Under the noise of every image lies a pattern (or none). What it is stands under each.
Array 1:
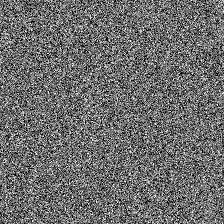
only noise
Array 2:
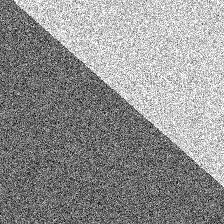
a sharp edge
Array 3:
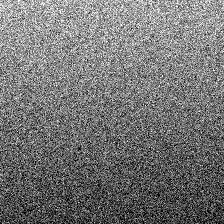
a smooth slope
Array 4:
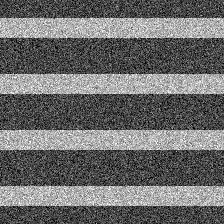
horizontal stripes
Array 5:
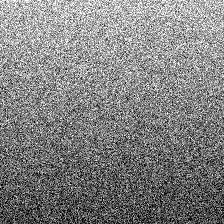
a smooth slope
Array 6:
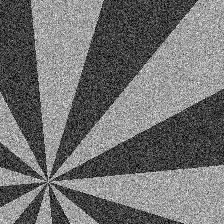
spokes from one point
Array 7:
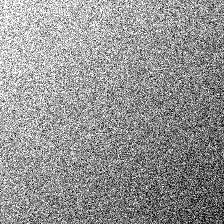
a smooth slope
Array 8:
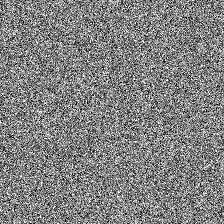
only noise
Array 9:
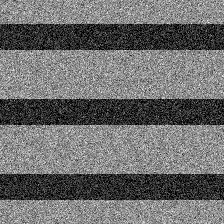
horizontal stripes
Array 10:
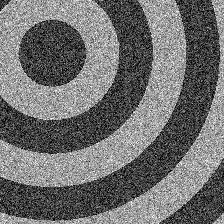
rings round one point
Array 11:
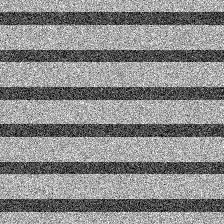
horizontal stripes
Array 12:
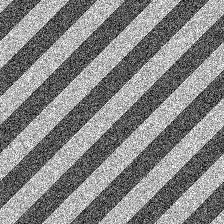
diagonal stripes
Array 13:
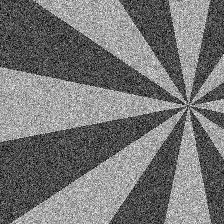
spokes from one point
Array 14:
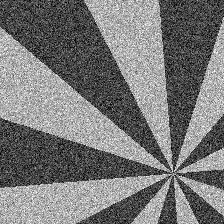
spokes from one point
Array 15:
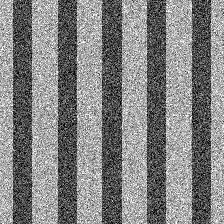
vertical stripes
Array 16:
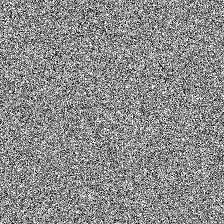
only noise
